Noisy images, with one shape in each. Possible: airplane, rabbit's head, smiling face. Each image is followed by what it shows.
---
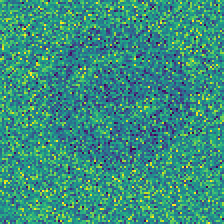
smiling face
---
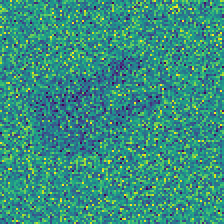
rabbit's head
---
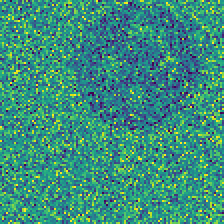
smiling face
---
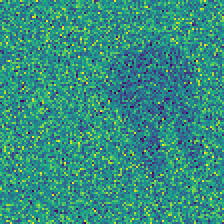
rabbit's head
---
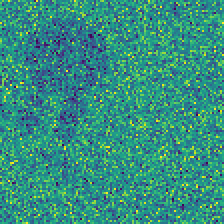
rabbit's head
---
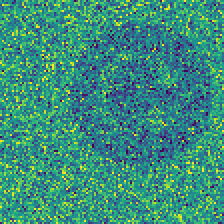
smiling face
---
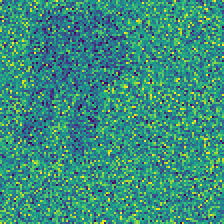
rabbit's head
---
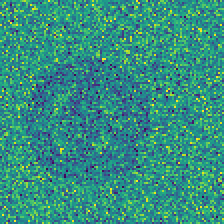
smiling face
